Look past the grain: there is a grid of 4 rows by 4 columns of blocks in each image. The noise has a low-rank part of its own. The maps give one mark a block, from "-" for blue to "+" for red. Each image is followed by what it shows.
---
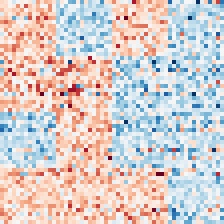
+ - + -
+ + - -
- + - -
+ + + -
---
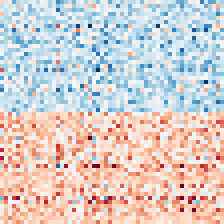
- - - -
- - - -
+ + + +
+ + + +
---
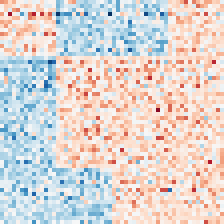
+ - - +
- + + +
- + + +
- - + +
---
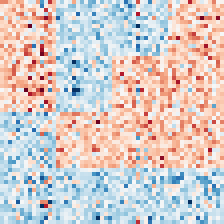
+ - - +
+ - + +
- + + +
- - - -
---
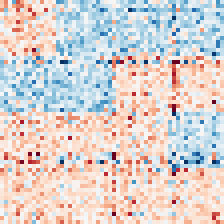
+ - - -
- - + +
+ + + -
+ + + +
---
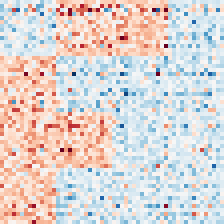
- + + -
+ - - -
+ + - -
+ - - -
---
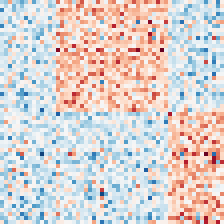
- + + -
- + + -
- - - +
- - - +
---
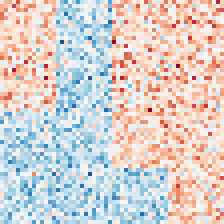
+ - + +
+ - + +
- - + +
- - - +
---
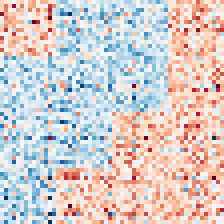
+ - - +
- - - +
- - + +
- + + +
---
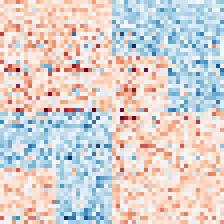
+ + - -
+ + + -
- - + +
+ - + +
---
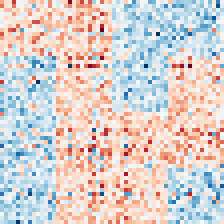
+ + - -
- + - +
- + + +
- + + -
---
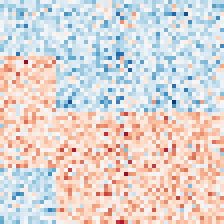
- - - -
+ - - -
+ + + +
- + + +
